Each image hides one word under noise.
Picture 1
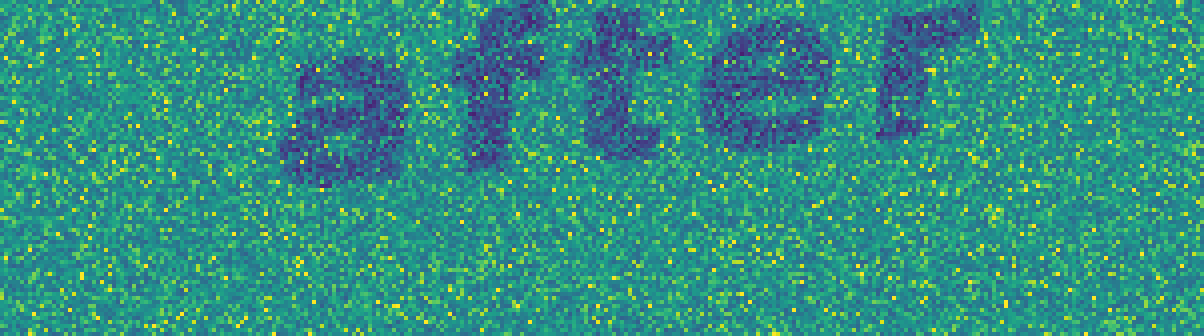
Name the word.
after
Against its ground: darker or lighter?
darker
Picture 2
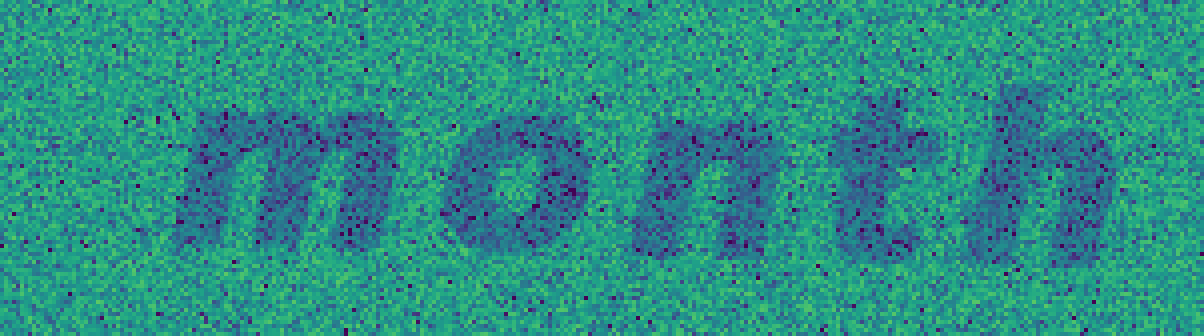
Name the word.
month
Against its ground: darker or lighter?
darker
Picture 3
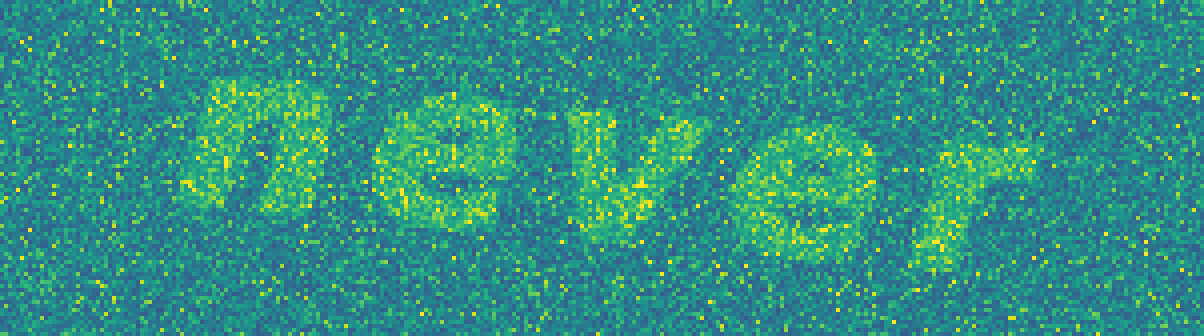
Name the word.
never
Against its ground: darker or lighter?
lighter
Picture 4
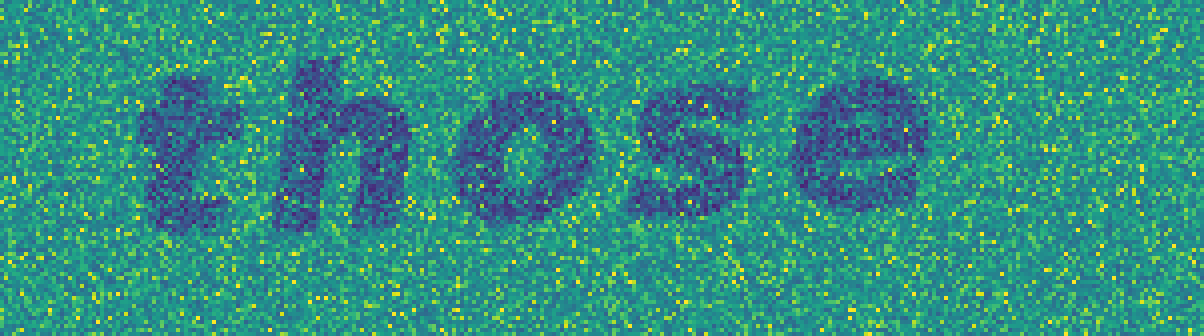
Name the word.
those
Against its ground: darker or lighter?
darker
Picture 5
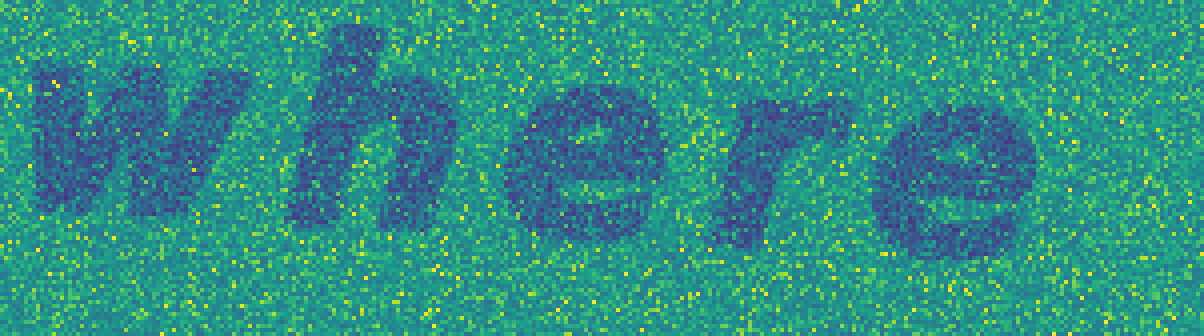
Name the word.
where
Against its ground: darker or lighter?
darker
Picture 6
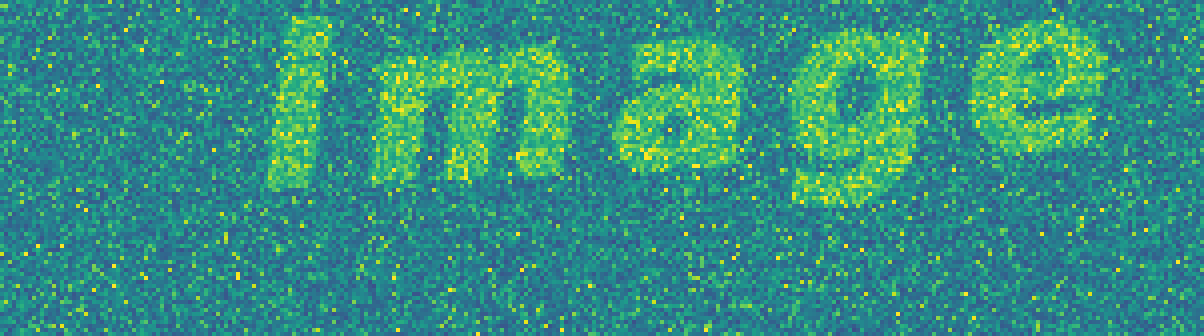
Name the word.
image
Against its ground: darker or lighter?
lighter
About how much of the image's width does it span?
two thirds
